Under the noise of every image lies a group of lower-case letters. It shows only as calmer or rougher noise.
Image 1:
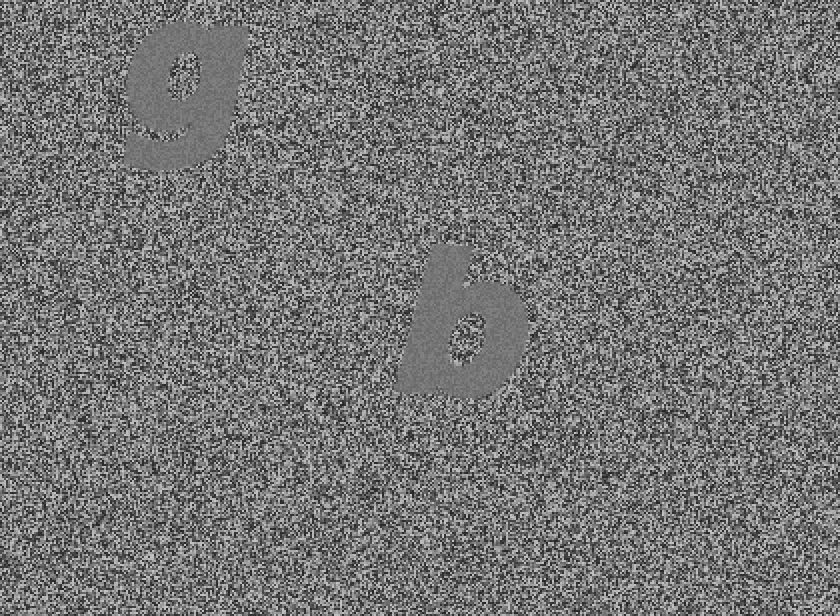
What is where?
top left: g; centre: b
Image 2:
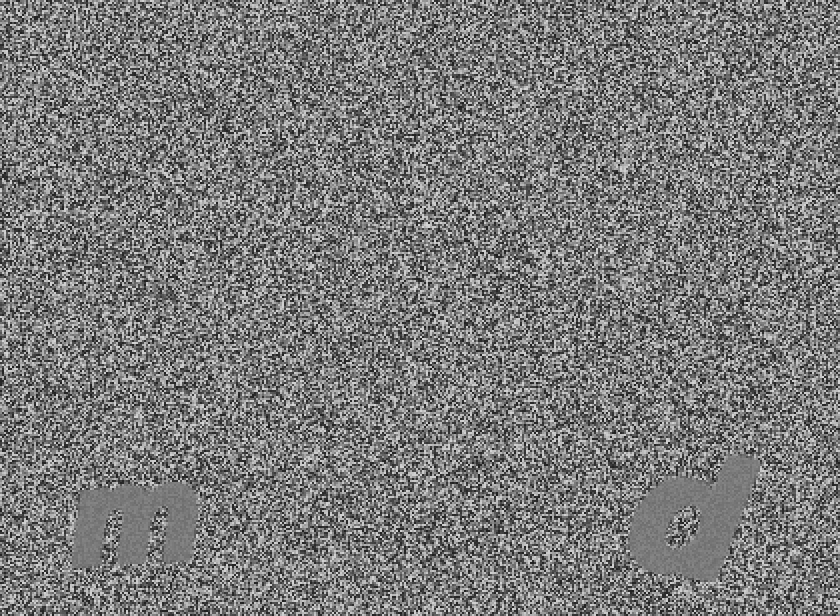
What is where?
bottom left: m; bottom right: d
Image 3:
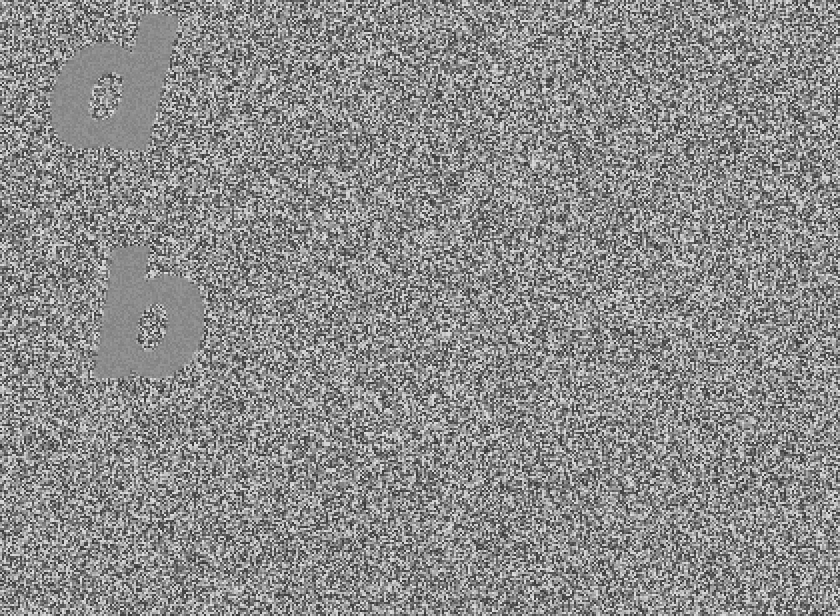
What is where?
top left: d; middle left: b
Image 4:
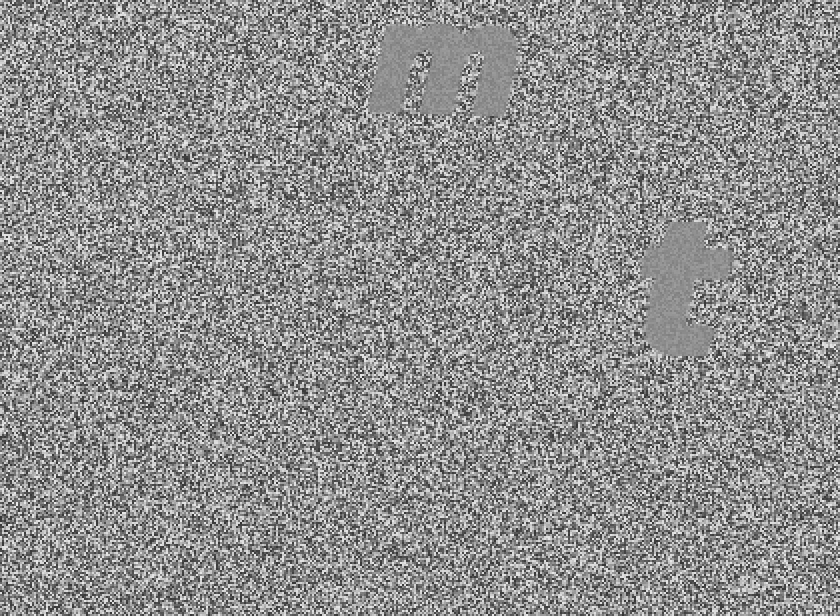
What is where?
top middle: m; middle right: t
